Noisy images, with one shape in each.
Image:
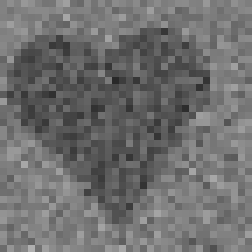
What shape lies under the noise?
heart
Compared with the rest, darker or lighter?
darker
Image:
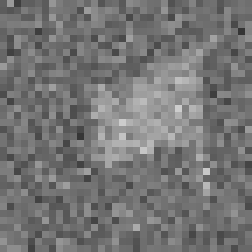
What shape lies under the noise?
flag
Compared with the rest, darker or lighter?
lighter
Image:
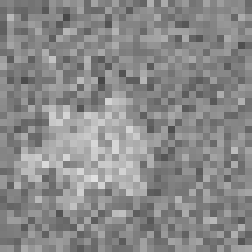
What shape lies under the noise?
turtle
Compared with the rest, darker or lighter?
lighter
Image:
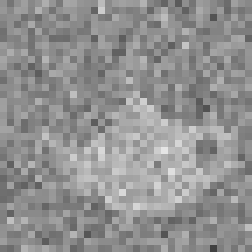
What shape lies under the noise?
teapot
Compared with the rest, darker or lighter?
lighter
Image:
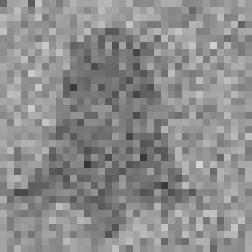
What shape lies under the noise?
bell
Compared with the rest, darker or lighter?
darker
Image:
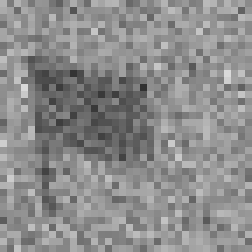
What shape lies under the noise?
flag
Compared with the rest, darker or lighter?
darker
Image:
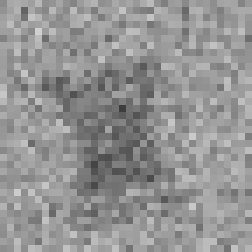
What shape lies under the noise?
chess rook
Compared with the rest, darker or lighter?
darker
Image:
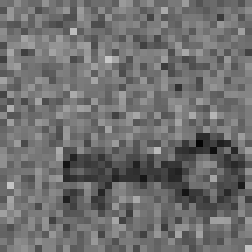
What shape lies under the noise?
key
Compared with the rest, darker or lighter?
darker
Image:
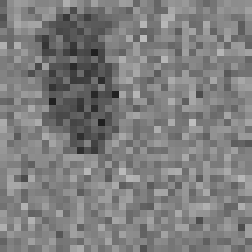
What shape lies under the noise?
footprint
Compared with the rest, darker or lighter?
darker
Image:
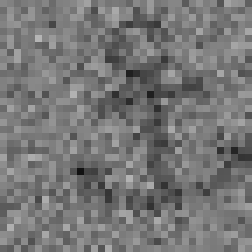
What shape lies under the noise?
anchor
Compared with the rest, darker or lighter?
darker
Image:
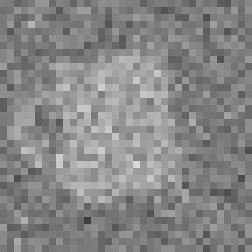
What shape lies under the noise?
cup
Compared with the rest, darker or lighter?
lighter
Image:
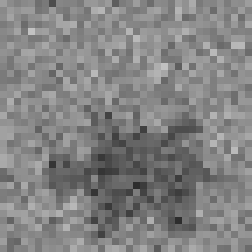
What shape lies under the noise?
turtle
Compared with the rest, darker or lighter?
darker
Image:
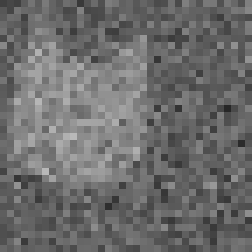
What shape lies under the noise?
cat's head
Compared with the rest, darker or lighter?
lighter
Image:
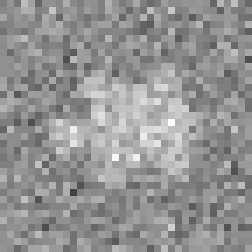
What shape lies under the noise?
turtle
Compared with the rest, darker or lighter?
lighter
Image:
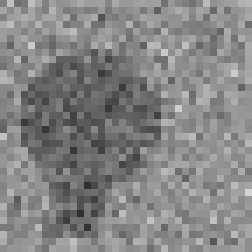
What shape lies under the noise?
light bulb
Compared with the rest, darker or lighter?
darker
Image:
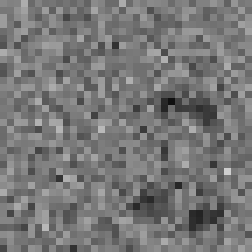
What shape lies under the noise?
pair of musical notes
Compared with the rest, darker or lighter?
darker
